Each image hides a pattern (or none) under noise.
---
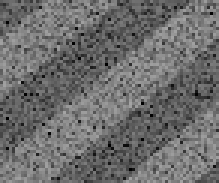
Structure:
diagonal stripes
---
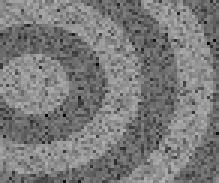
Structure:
rings round one point
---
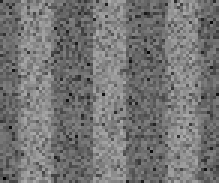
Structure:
vertical stripes
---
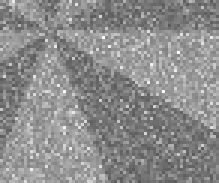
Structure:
spokes from one point
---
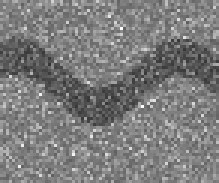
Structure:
a wavy band
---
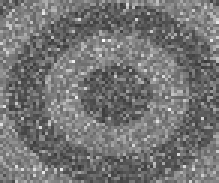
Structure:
rings round one point
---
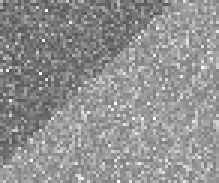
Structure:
a sharp edge
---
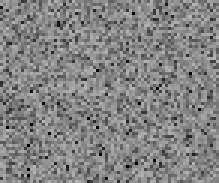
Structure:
only noise
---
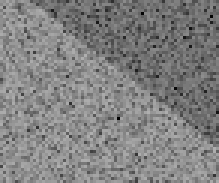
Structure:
a sharp edge
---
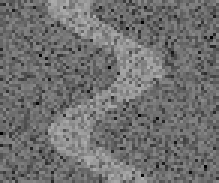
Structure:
a wavy band
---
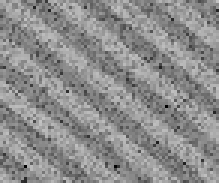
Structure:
diagonal stripes
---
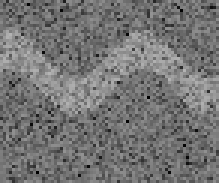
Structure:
a wavy band
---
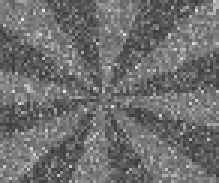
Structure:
spokes from one point
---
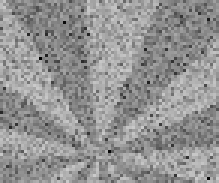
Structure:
spokes from one point
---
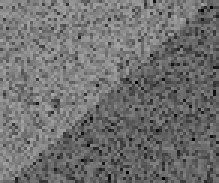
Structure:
a sharp edge
